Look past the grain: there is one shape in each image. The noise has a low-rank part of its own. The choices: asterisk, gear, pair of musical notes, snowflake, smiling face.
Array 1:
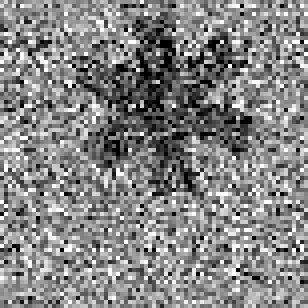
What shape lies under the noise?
asterisk
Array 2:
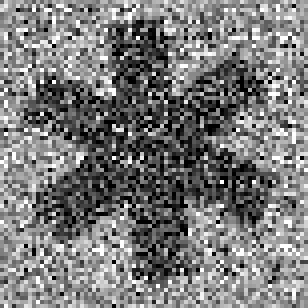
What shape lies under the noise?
asterisk
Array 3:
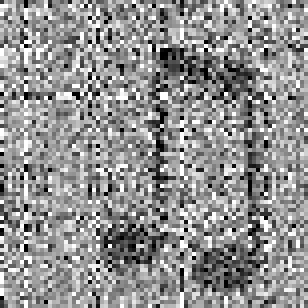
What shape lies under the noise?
pair of musical notes
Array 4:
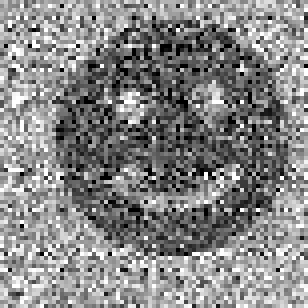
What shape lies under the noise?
smiling face
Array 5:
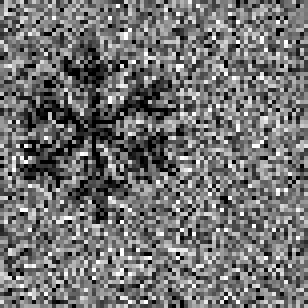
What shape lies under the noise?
snowflake
